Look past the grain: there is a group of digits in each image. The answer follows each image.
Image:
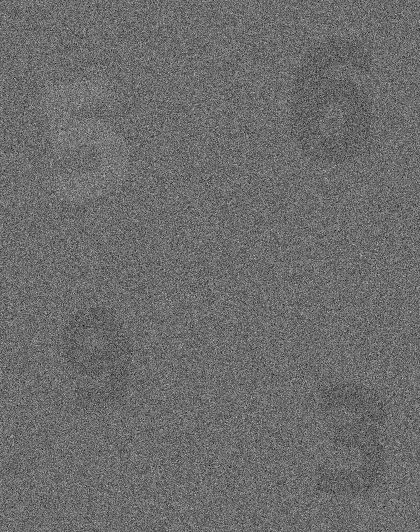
top left: light 5; top right: dark 6; bottom left: dark 9; bottom right: dark 3
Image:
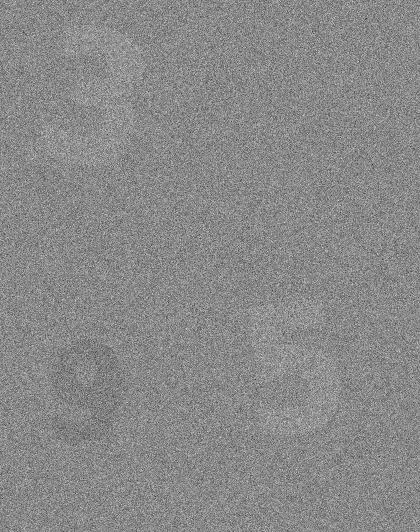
top left: light 3; bottom left: dark 9; bottom right: light 5
